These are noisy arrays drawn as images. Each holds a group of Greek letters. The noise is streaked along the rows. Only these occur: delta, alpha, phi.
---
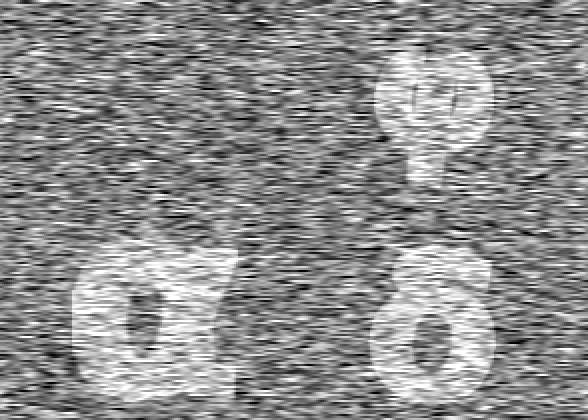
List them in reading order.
top right: phi; bottom left: alpha; bottom right: delta
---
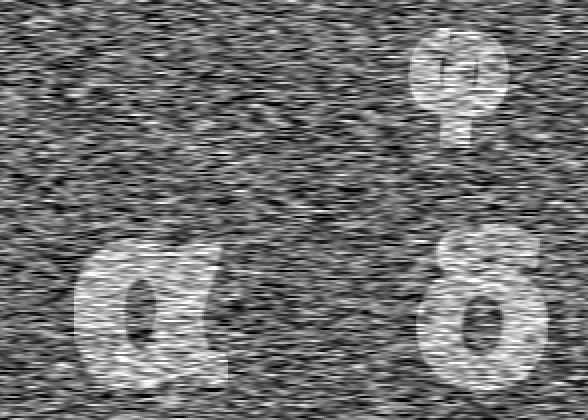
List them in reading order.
top right: phi; bottom left: alpha; bottom right: delta
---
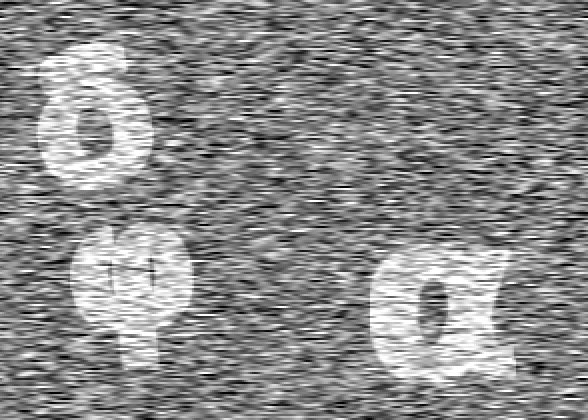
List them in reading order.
top left: delta; bottom left: phi; bottom right: alpha
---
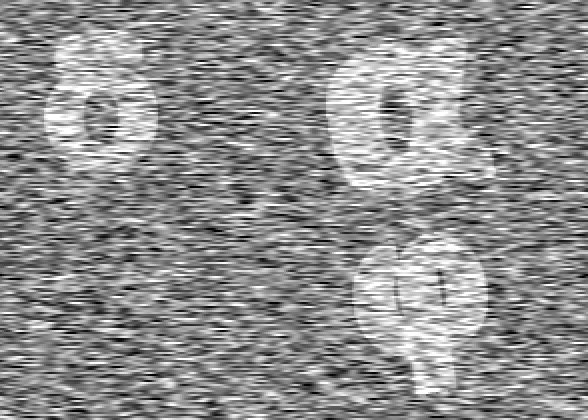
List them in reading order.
top left: delta; top right: alpha; bottom right: phi
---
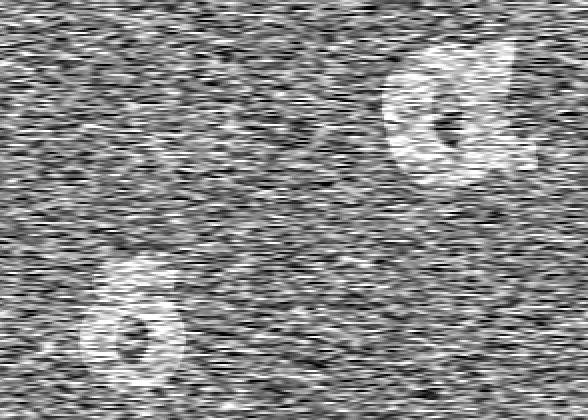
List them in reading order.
top right: alpha; bottom left: delta
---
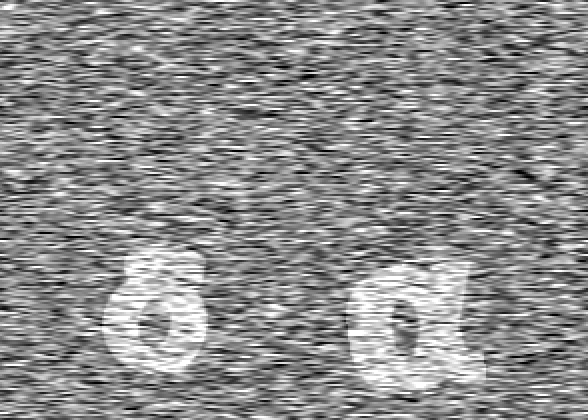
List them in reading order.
bottom left: delta; bottom right: alpha
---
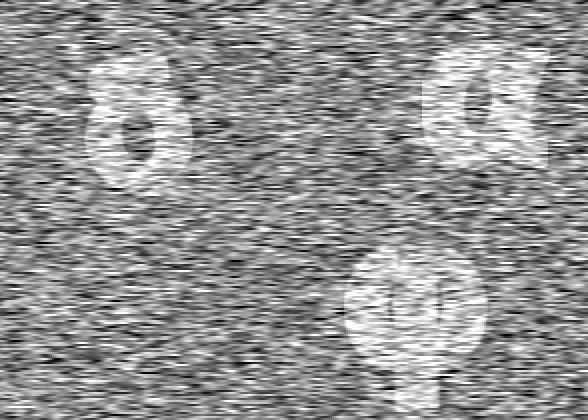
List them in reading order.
top left: delta; top right: alpha; bottom right: phi
